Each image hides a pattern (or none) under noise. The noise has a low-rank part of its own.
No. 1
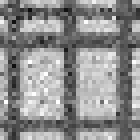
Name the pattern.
bands of rows crossing bands of columns
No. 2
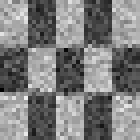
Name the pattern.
a checkerboard
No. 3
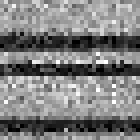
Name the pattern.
bands of rows
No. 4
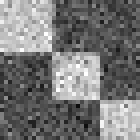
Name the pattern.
blocks along the diagonal
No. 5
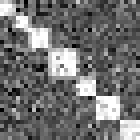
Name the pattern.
blocks along the diagonal
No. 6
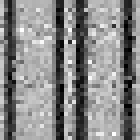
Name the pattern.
bands of columns
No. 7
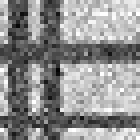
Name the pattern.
bands of rows crossing bands of columns
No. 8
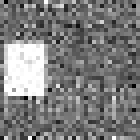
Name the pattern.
one block
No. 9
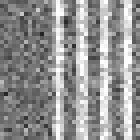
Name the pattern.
bands of columns
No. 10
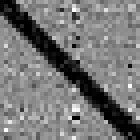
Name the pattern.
a diagonal band
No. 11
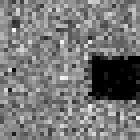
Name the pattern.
one block
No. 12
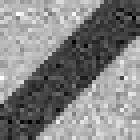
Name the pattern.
a diagonal band
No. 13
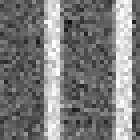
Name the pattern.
bands of columns
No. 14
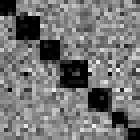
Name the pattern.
blocks along the diagonal
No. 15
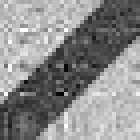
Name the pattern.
a diagonal band
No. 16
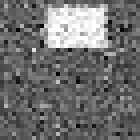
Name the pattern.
one block
